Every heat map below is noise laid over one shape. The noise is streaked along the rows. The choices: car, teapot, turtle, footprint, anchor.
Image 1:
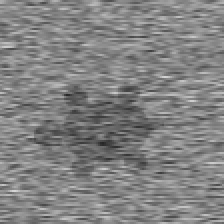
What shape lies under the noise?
turtle
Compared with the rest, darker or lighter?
darker
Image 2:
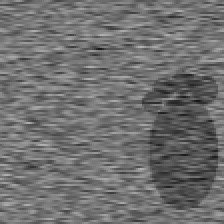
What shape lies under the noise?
footprint
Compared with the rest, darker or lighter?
darker
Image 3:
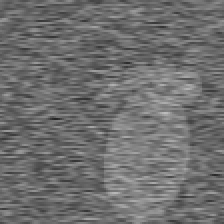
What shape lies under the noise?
footprint
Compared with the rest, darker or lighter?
lighter
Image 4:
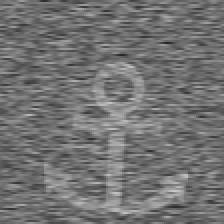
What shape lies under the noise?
anchor
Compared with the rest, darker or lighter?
lighter
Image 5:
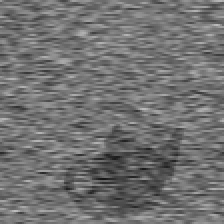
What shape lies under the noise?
teapot
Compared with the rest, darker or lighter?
darker
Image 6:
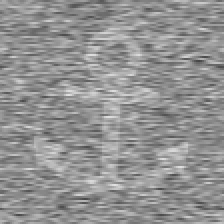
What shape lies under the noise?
anchor
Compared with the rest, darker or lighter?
lighter
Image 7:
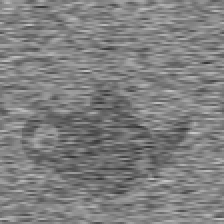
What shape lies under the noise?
teapot
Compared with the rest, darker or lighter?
darker
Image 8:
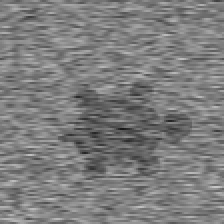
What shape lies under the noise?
turtle
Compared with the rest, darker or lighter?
darker
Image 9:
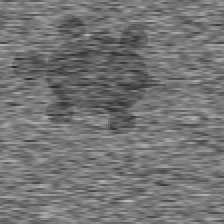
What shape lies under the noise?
turtle
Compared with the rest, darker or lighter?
darker
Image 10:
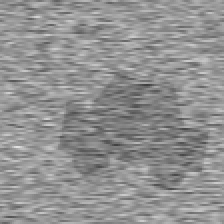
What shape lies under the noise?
car
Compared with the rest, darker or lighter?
darker
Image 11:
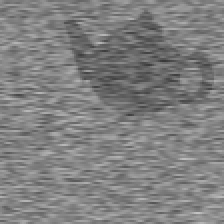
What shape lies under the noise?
teapot
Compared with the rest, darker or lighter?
darker
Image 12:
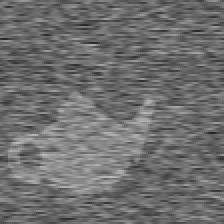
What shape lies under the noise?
teapot
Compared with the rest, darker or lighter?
lighter
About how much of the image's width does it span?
two thirds
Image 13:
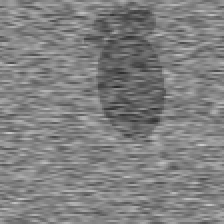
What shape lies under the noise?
footprint
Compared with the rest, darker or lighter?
darker
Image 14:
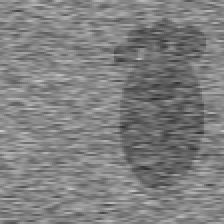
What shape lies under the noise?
footprint
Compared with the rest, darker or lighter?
darker
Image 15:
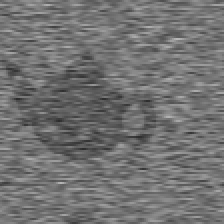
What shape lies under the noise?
teapot
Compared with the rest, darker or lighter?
darker
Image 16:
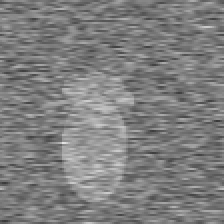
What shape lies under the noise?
footprint
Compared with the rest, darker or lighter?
lighter
